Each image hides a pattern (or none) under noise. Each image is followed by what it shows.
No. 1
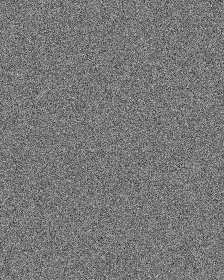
only noise
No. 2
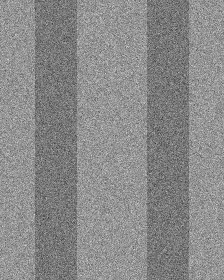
vertical stripes
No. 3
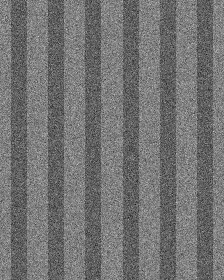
vertical stripes
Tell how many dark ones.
6
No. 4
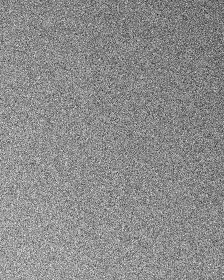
a smooth slope
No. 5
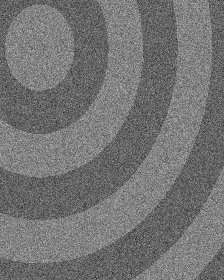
rings round one point
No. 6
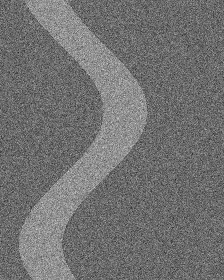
a wavy band
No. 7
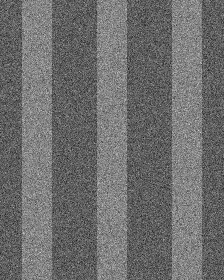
vertical stripes
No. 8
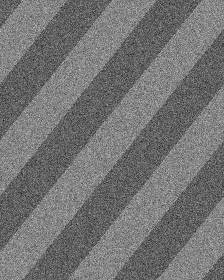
diagonal stripes
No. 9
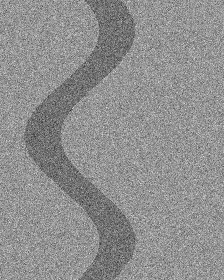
a wavy band
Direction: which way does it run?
top to bottom
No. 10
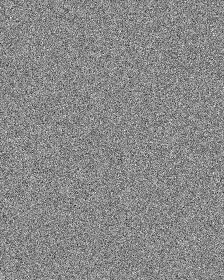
only noise
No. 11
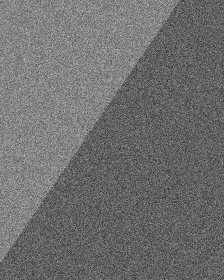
a sharp edge
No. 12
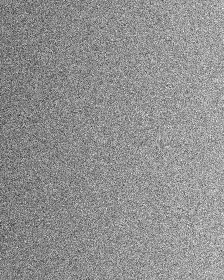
a smooth slope
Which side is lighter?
right
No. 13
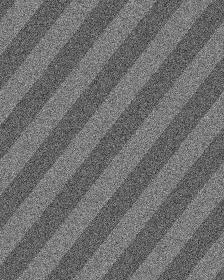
diagonal stripes
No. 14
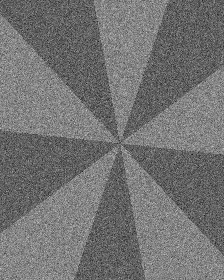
spokes from one point
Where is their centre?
centre
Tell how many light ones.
5
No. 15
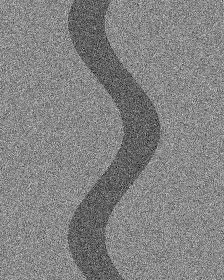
a wavy band
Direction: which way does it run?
top to bottom
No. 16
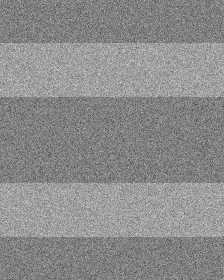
horizontal stripes
